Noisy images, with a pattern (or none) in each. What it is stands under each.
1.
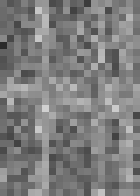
bands of rows crossing bands of columns
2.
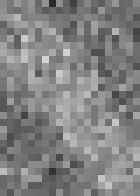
a diagonal band
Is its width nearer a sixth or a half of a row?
a half
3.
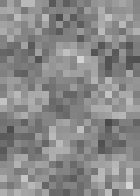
a checkerboard
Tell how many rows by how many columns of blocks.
5 by 3
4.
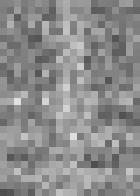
bands of rows crossing bands of columns
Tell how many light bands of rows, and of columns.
3 and 1
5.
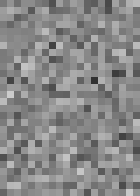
only noise
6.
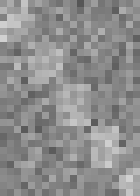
blocks along the diagonal
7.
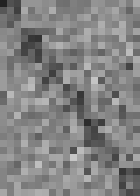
blocks along the diagonal
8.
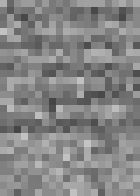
bands of rows
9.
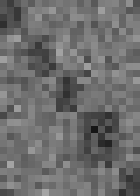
blocks along the diagonal
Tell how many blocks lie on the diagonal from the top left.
5
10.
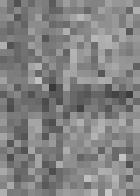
bands of rows crossing bands of columns
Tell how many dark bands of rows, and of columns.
1 and 2
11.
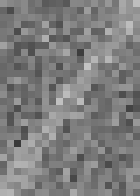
a diagonal band
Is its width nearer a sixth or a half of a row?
a sixth
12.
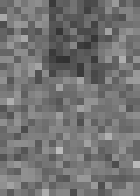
one block
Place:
top middle
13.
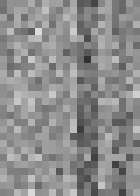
bands of columns
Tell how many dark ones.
2
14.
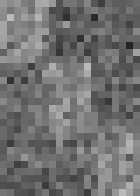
blocks along the diagonal
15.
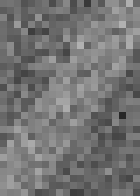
a diagonal band
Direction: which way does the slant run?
bottom left to top right
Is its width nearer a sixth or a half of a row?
a half
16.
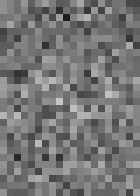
only noise
